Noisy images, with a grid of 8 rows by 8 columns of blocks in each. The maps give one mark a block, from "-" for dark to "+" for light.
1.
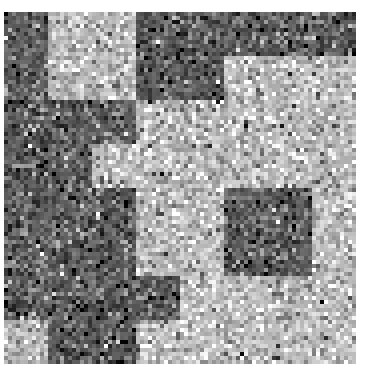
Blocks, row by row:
-++-----
-++--+++
---+++++
--++++++
---++--+
---++--+
----++++
+--+++++
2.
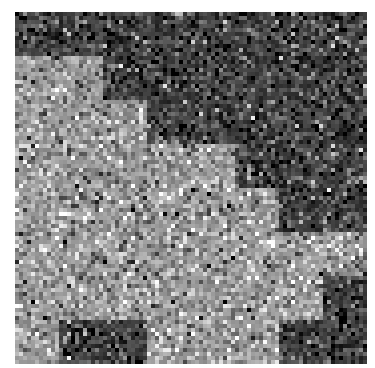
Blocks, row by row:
--------
++------
+++-----
+++++---
++++++--
++++++++
+++++++-
+--+++--
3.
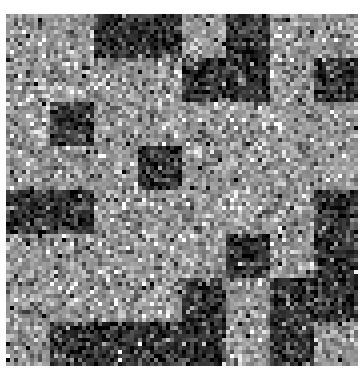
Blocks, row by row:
++--+-++
++++--+-
+-++++++
+++-++++
--+++++-
+++++-+-
++++-+--
+----+-+
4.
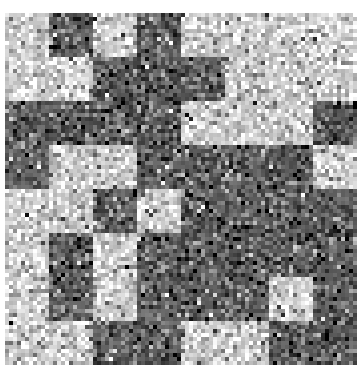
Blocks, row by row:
+-+-++++
++---+++
----+++-
-++----+
++-+----
+-+-----
+-+---+-
++--++--
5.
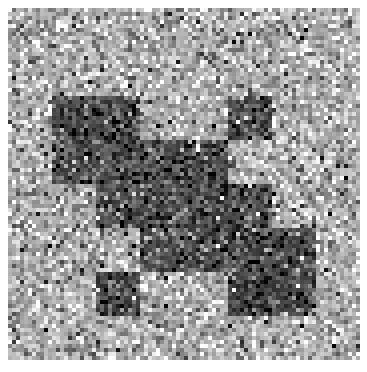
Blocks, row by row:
++++++++
++++++++
+--++-++
+----+++
++----++
+++----+
++-++--+
++++++++
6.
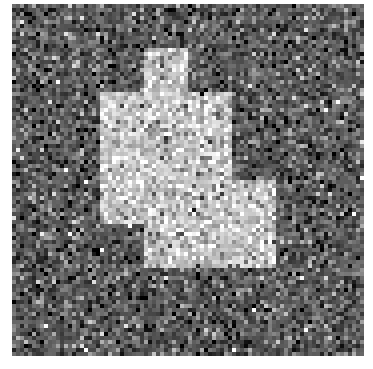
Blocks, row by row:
--------
---+----
--+++---
--+++---
--++++--
---+++--
--------
--------
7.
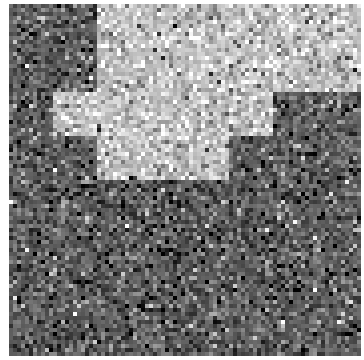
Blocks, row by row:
--++++++
--++++++
-+++++--
--+++---
--------
--------
--------
--------
